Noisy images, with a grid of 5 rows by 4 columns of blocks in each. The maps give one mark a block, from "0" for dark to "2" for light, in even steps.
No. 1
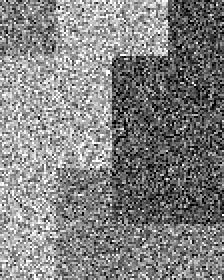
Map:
1220
2200
2200
2100
2111
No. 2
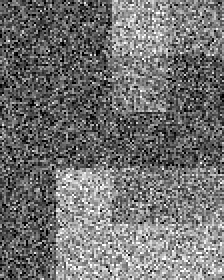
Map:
0021
0010
0000
0211
0222
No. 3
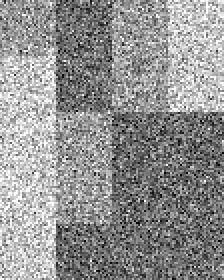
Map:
1012
2012
2100
2100
2000
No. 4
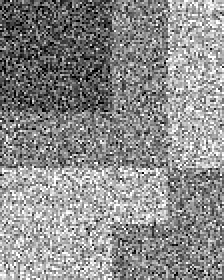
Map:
0012
0012
1112
2221
2211
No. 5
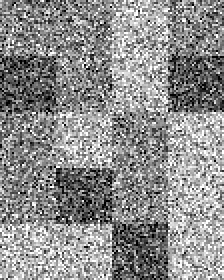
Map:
1121
0120
1212
1012
2202
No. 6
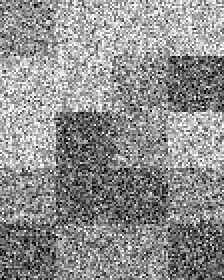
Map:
1222
2210
2012
1001
0110
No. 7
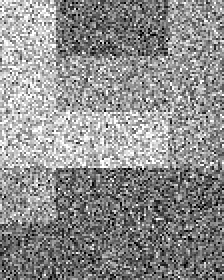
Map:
2001
2111
2221
1000
0000
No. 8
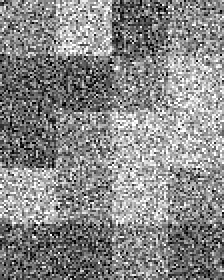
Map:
1201
0012
0122
2121
0010
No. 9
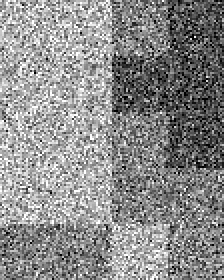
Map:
2210
2200
2210
2211
1121
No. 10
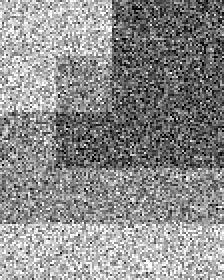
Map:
2200
2100
1000
1111
2222
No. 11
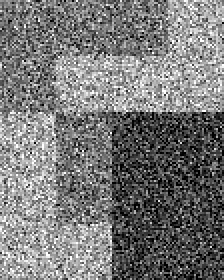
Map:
1112
1222
2100
2100
2200
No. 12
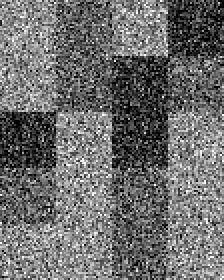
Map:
2120
2101
0202
1212
2212
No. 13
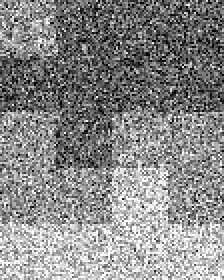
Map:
1000
0000
1011
1121
2222
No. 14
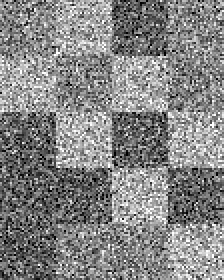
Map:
1201
2121
0202
0020
0112
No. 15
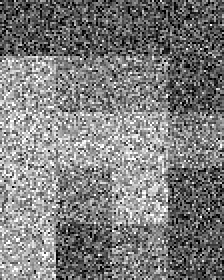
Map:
0000
2110
2221
2120
2010
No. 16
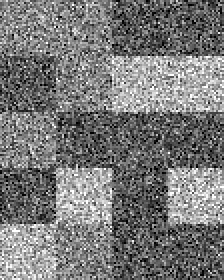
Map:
1100
0122
1000
0202
2100
